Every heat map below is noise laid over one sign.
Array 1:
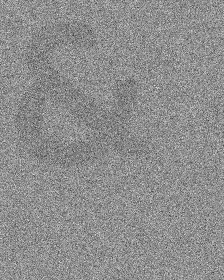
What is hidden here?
dark ampersand
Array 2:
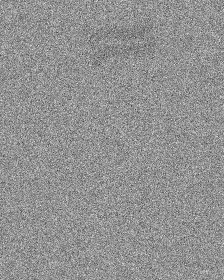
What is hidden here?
dark approximately sign, top middle
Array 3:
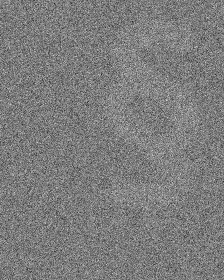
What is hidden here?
light section sign
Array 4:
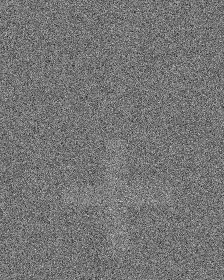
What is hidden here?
light plus sign
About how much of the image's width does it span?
half
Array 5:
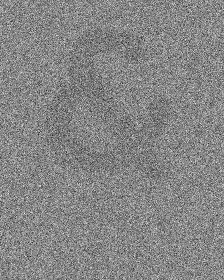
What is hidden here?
dark ampersand
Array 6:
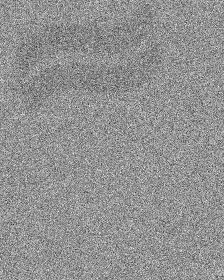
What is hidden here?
dark approximately sign
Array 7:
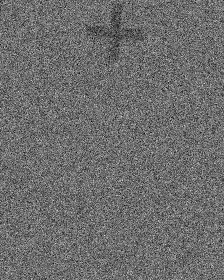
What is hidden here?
dark plus sign, top middle
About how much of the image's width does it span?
a quarter
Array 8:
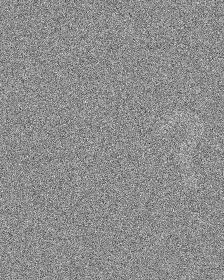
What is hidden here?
light question mark, middle right
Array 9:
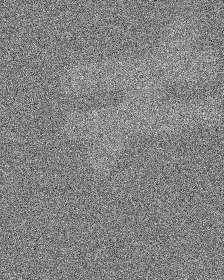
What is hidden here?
light not-equal sign
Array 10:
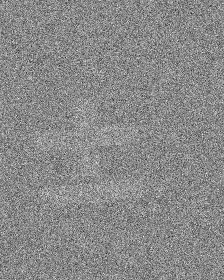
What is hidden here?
light plus-minus sign
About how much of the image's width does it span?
half
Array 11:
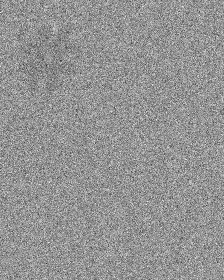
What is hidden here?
dark hash sign, top left
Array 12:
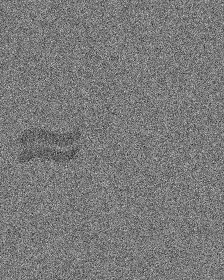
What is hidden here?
dark approximately sign, middle left
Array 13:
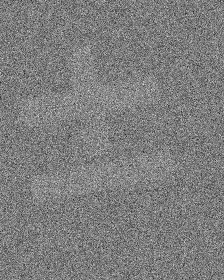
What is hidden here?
light plus-minus sign
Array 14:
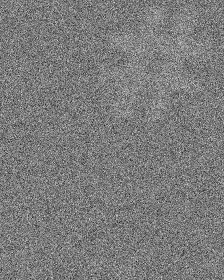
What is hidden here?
light hash sign
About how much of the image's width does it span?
half
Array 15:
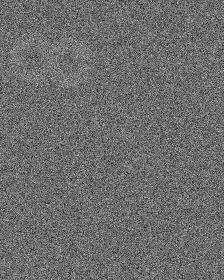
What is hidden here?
light infinity sign, top left
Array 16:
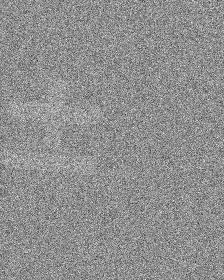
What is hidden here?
light plus-minus sign, middle left
